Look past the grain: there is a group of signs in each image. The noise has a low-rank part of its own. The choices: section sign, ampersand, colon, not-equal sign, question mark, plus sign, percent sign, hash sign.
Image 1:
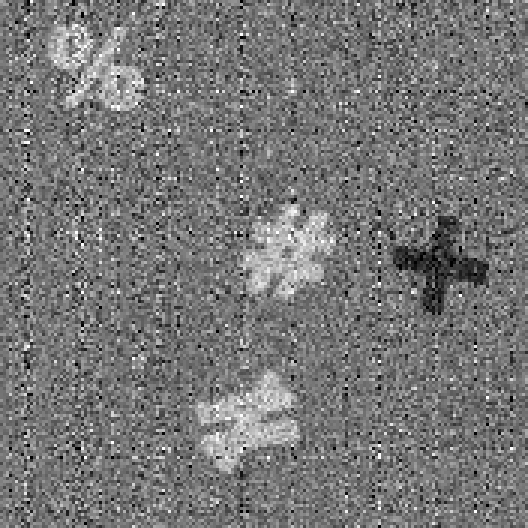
top left: light percent sign; centre: light hash sign; middle right: dark plus sign; bottom middle: light not-equal sign
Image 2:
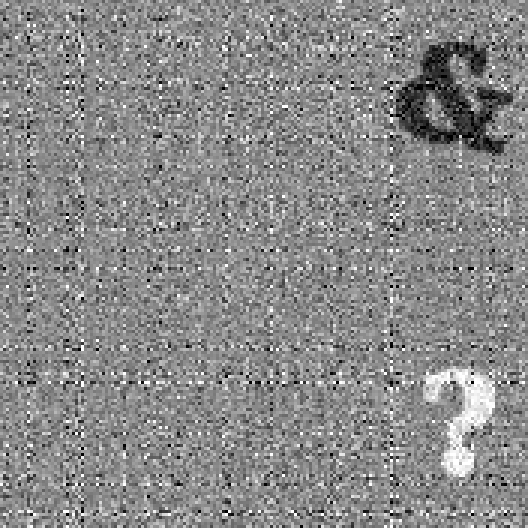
top right: dark ampersand; bottom right: light question mark
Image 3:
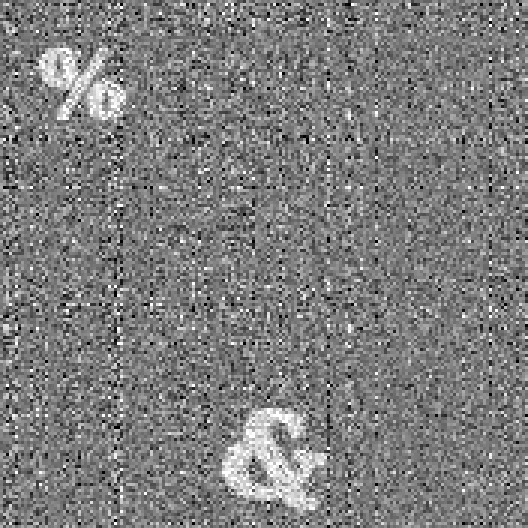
top left: light percent sign; bottom middle: light ampersand
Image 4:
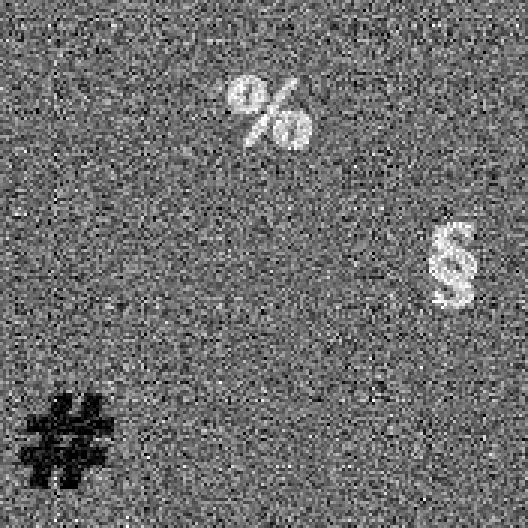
top middle: light percent sign; middle right: light section sign; bottom left: dark hash sign
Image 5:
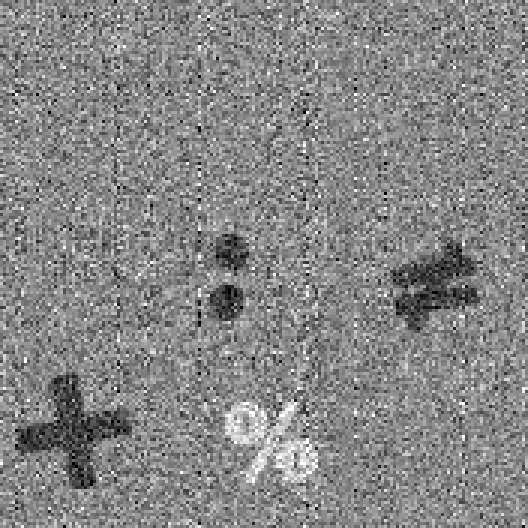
centre: dark colon; middle right: dark not-equal sign; bottom left: dark plus sign; bottom middle: light percent sign
